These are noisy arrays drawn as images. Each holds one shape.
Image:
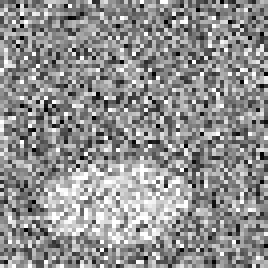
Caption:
light ellipse
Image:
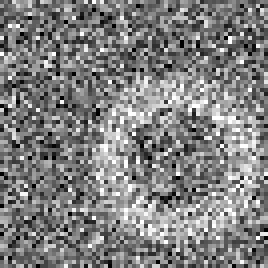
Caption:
light ring
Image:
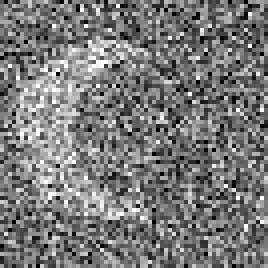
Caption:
light crescent
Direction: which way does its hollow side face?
right
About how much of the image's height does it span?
two thirds
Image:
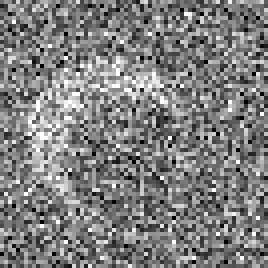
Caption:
light crescent
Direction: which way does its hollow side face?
down and right
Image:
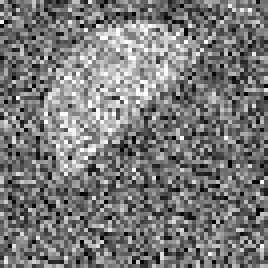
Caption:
light half disc
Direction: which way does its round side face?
up and left
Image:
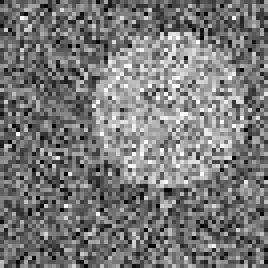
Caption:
light disc
